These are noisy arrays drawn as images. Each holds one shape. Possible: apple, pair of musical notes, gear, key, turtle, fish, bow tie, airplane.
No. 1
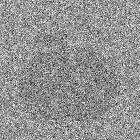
apple
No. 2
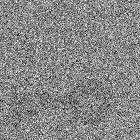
key
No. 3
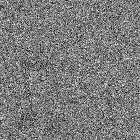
pair of musical notes
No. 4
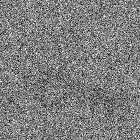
key
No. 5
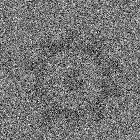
gear
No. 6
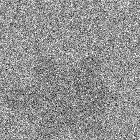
turtle
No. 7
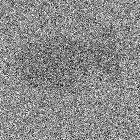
fish
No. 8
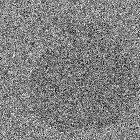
apple
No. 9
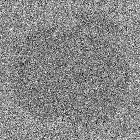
apple
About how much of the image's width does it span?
nearly all
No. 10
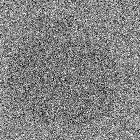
apple
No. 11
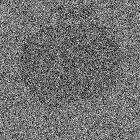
apple
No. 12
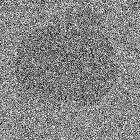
apple
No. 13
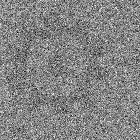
gear
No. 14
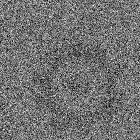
gear
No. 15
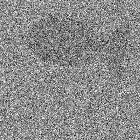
fish
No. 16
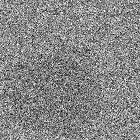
apple
